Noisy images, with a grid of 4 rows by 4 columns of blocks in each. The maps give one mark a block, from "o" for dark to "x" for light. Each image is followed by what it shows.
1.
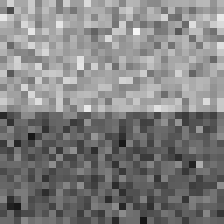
x x x x
x x x x
o o o o
o o o o
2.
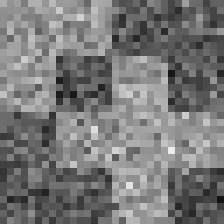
x x o o
x o x o
o x x x
o o x o
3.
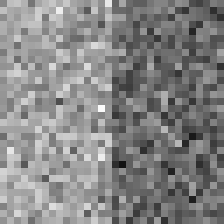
x x o o
x x o o
x x o o
x x o o
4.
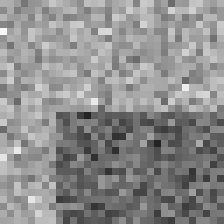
x x x x
x x x x
x o o o
x o o o
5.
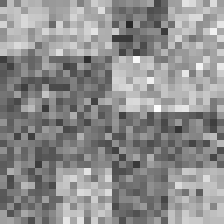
x x o x
o o x x
o o o o
o x o x
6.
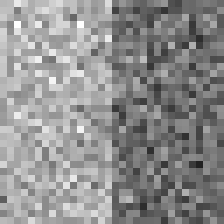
x x o o
x x o o
x x o o
x x o o
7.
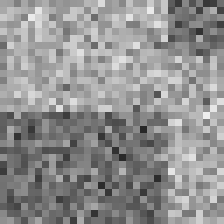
x x x o
x x x x
o o o x
o o o x
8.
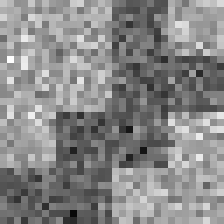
x x o x
x x o o
x o o x
o o x x
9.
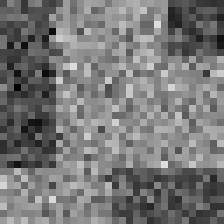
o x x o
o x x x
o x x x
x x o o
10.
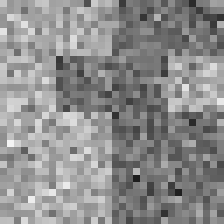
x x o o
x o o x
x x o o
x x o o
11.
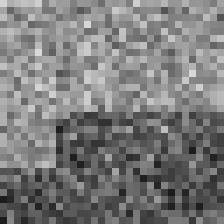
x x x x
x x x x
x o o o
o o o o
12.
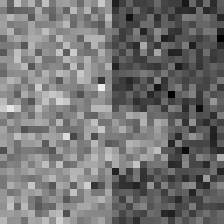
x x o o
x x o o
x x x o
x x o o
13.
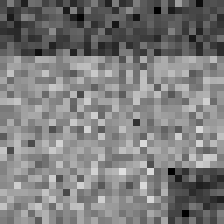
o o o o
x x x x
x x x x
x x x o
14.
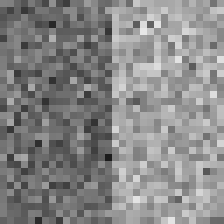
o o x x
o o x x
o o x x
o o x x
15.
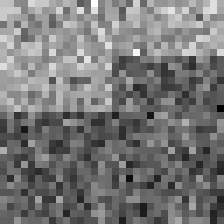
x x x x
x x o o
o o o o
o o o o
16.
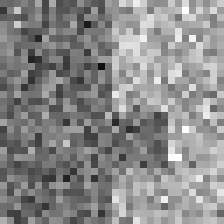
o o x x
o o x x
o o o x
o o x x
